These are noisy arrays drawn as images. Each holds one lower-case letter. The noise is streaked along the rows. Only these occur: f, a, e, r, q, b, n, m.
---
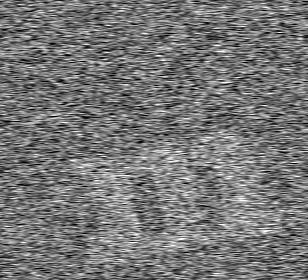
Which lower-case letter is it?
m
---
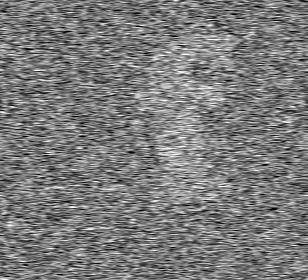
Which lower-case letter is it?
f
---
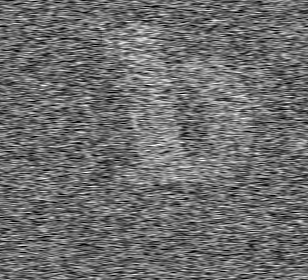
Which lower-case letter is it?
b
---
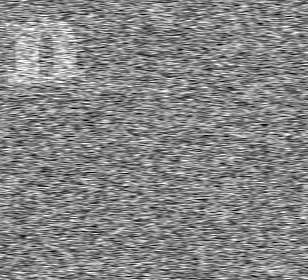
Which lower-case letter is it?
n
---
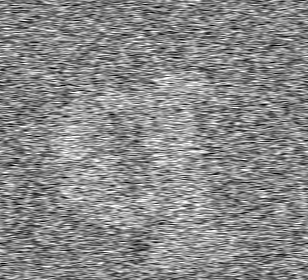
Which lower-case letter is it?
q
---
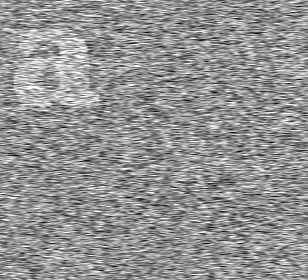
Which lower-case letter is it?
a
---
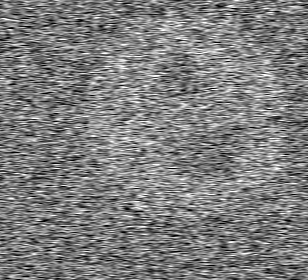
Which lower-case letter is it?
e
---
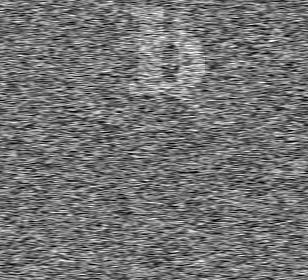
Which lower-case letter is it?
b
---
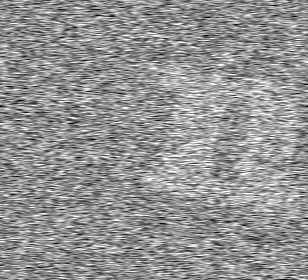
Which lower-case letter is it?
n
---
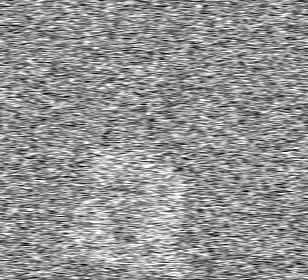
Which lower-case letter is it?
a
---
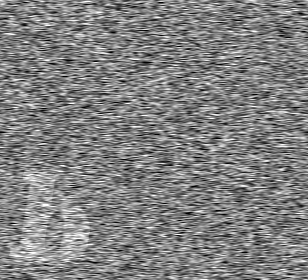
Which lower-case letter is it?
b
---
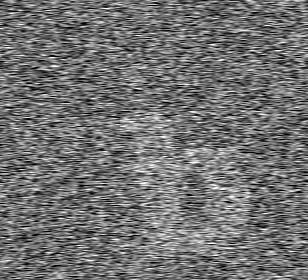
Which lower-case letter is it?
b
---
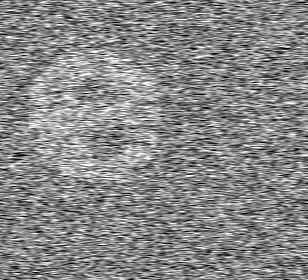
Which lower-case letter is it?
e
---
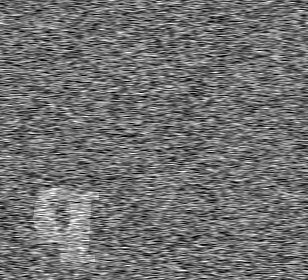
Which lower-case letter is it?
q
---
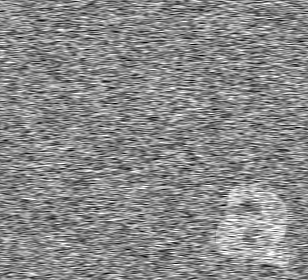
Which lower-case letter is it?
a
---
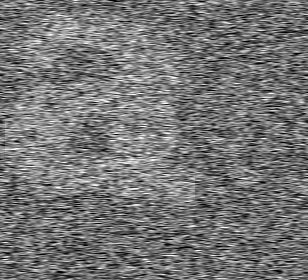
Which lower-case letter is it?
a
